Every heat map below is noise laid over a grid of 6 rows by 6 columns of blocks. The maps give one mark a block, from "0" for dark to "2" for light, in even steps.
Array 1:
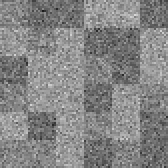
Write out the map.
1 0 0 2 2 0
2 1 2 0 0 2
0 2 2 1 0 2
1 2 2 0 2 1
2 0 2 1 2 0
1 1 2 0 1 0
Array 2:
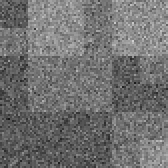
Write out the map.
0 2 2 1 2 2
1 2 2 1 2 2
0 1 1 1 0 1
0 1 1 1 0 0
0 0 0 0 1 1
0 0 0 0 1 2
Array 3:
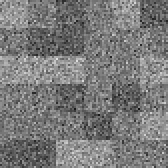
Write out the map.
2 1 0 1 2 0
1 0 0 1 1 1
2 2 2 1 1 2
1 1 0 1 0 1
1 1 1 0 1 2
0 0 2 2 1 1
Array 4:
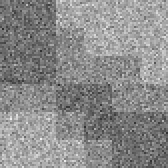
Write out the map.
0 0 2 2 2 2
0 0 1 2 2 2
0 0 1 1 1 2
1 1 0 0 1 1
2 2 1 0 0 0
2 2 2 1 0 0
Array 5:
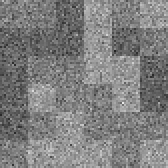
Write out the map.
1 1 0 2 1 2
0 0 0 2 0 1
0 1 1 2 2 0
0 2 1 1 2 0
0 1 2 1 1 1
1 2 2 2 1 2
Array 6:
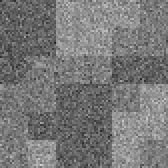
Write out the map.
0 0 2 2 2 1
0 0 2 2 1 1
0 1 1 1 0 0
1 1 0 0 1 2
1 0 0 0 2 2
1 2 0 0 2 1
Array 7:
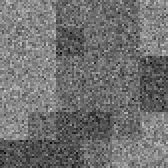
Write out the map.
2 2 1 1 1 2
2 2 0 1 1 2
2 2 1 1 1 0
2 2 1 1 1 0
2 1 0 0 1 2
0 0 0 1 2 2
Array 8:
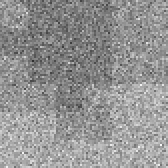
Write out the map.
1 0 0 0 1 1
0 0 0 0 1 1
1 0 0 0 1 1
1 1 0 1 2 2
2 2 1 1 2 2
2 2 2 2 2 2
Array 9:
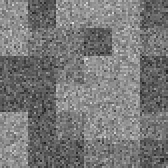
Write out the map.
2 0 2 2 2 0
2 1 1 0 2 1
0 0 1 2 2 0
0 0 2 2 2 0
2 0 1 2 2 1
2 0 0 1 1 0
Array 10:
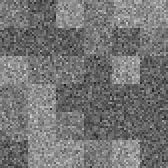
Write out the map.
1 0 2 1 2 2
0 0 0 1 0 1
2 1 1 0 2 0
1 2 0 0 0 0
1 2 1 0 0 0
0 2 2 1 2 0
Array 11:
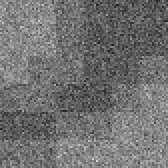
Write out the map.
2 2 1 0 0 0
2 2 1 0 0 0
2 1 1 0 0 1
1 1 0 0 1 2
0 0 1 1 2 2
1 1 2 2 2 2
